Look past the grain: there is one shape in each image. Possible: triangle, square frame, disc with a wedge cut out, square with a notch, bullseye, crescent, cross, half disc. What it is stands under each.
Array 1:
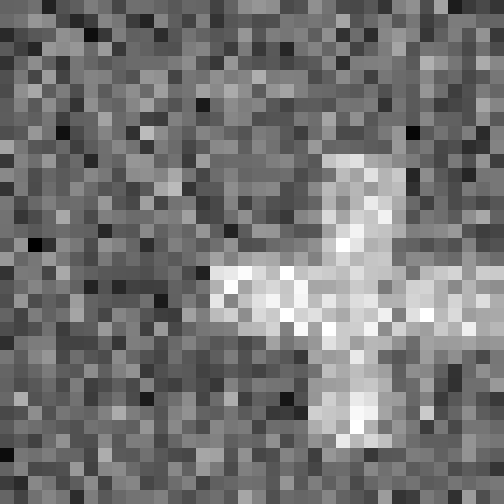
light cross
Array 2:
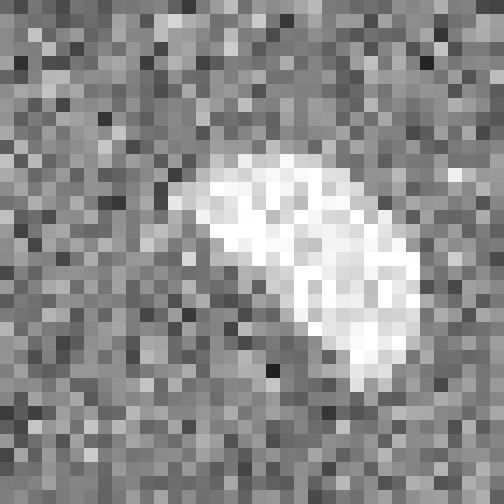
light half disc
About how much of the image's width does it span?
half
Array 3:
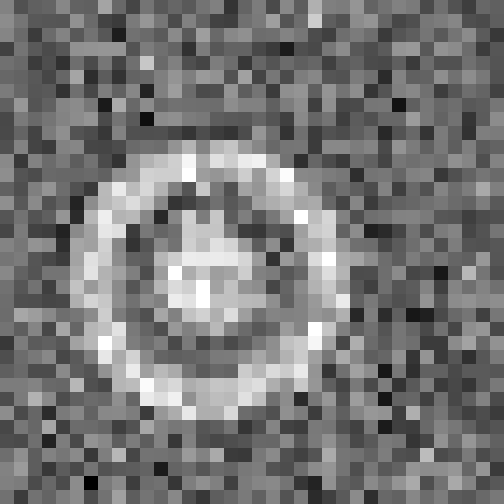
light bullseye
